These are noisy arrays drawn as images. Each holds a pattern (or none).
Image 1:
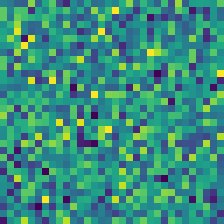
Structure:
only noise
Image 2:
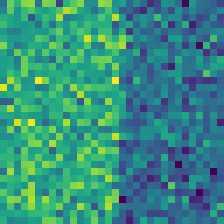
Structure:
a sharp edge
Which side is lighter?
left
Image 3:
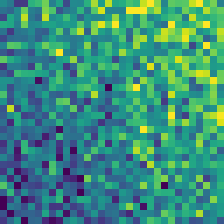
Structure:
a smooth slope
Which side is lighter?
top right
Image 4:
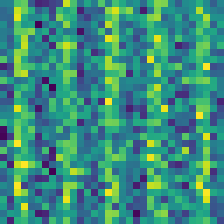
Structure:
vertical stripes
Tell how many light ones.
5
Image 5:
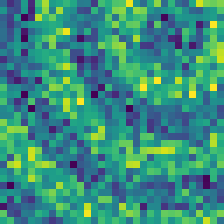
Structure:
rings round one point
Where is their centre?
top right
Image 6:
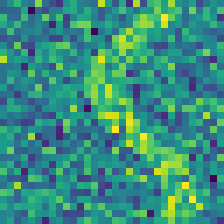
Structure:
a wavy band
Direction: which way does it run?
top to bottom
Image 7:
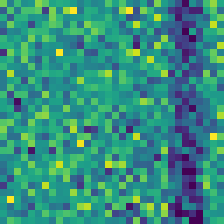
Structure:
one vertical stripe
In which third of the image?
right
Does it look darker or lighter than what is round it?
darker
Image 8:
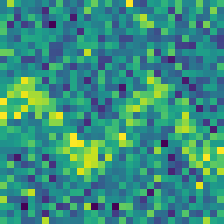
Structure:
a wavy band
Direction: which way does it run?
left to right
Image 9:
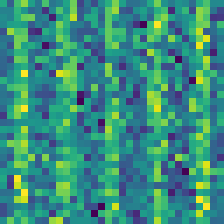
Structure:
vertical stripes
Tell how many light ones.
5
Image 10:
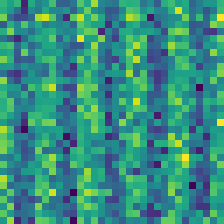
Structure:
vertical stripes
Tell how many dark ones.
5
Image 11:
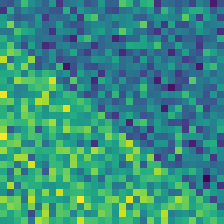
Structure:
a sharp edge
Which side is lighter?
bottom left
